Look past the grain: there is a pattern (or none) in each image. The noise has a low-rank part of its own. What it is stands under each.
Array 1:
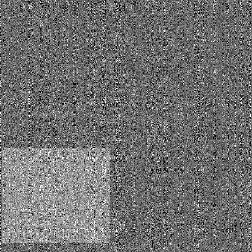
one block
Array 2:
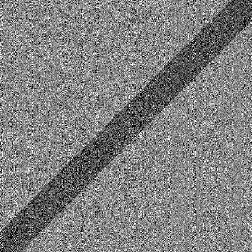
a diagonal band
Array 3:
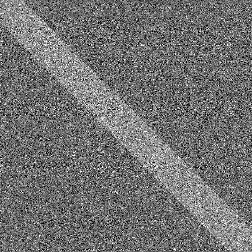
a diagonal band
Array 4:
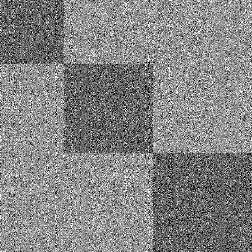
blocks along the diagonal
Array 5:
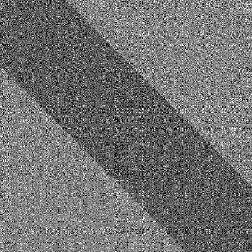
a diagonal band
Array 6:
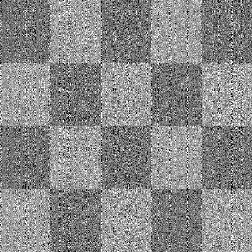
a checkerboard
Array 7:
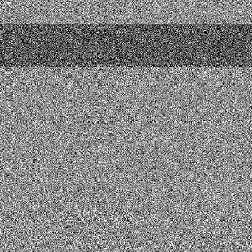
one band of rows
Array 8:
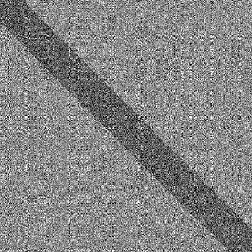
a diagonal band
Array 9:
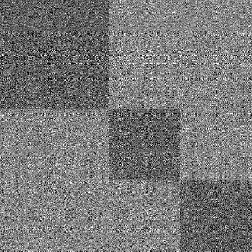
blocks along the diagonal
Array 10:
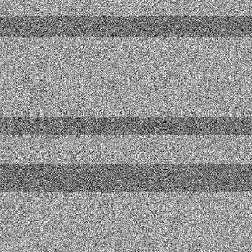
bands of rows
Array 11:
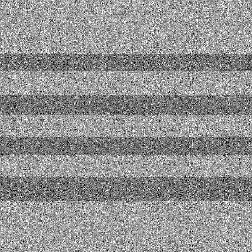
bands of rows
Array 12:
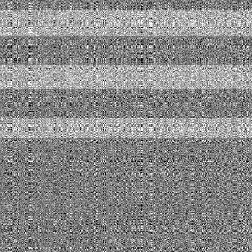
bands of rows
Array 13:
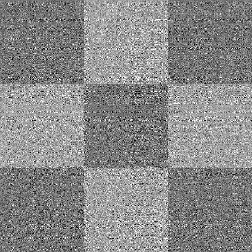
a checkerboard
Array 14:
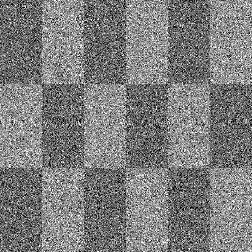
a checkerboard
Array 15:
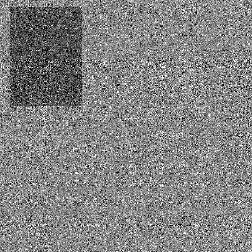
one block
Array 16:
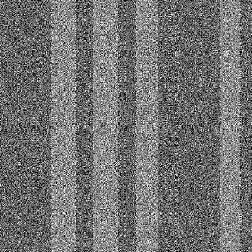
bands of columns
